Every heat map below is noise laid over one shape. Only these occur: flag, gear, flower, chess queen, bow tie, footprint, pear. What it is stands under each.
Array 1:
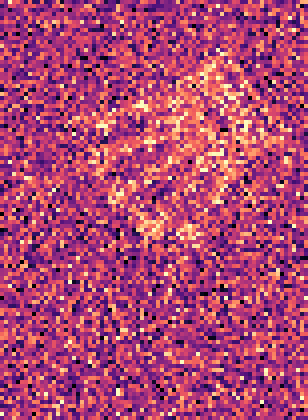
light chess queen
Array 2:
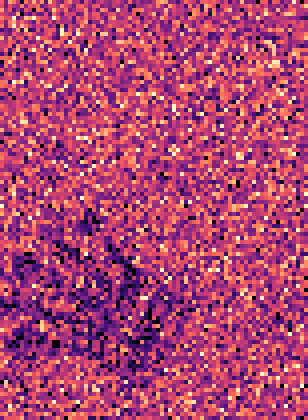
dark chess queen
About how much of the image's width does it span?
two thirds
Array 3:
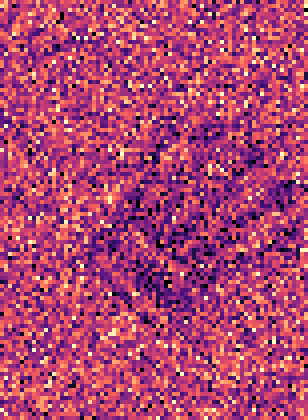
dark chess queen
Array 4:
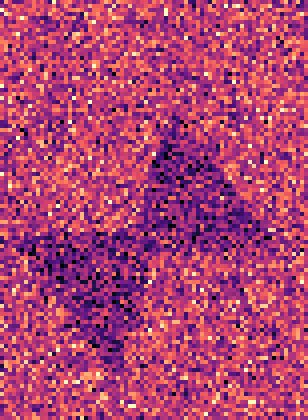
dark bow tie
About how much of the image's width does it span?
nearly all
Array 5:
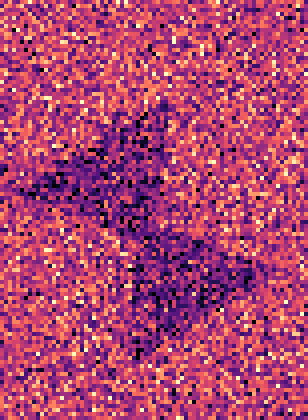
dark bow tie
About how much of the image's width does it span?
nearly all
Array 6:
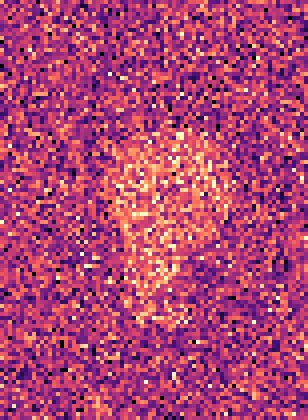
light pear
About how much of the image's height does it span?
half
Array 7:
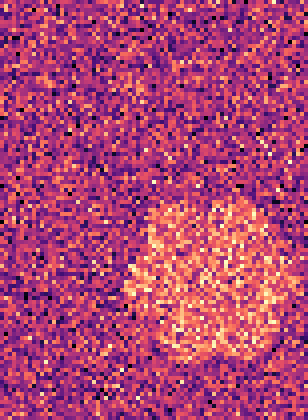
light flower
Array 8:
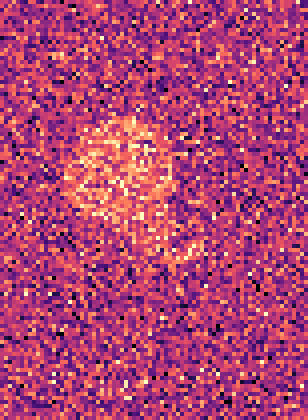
light pear
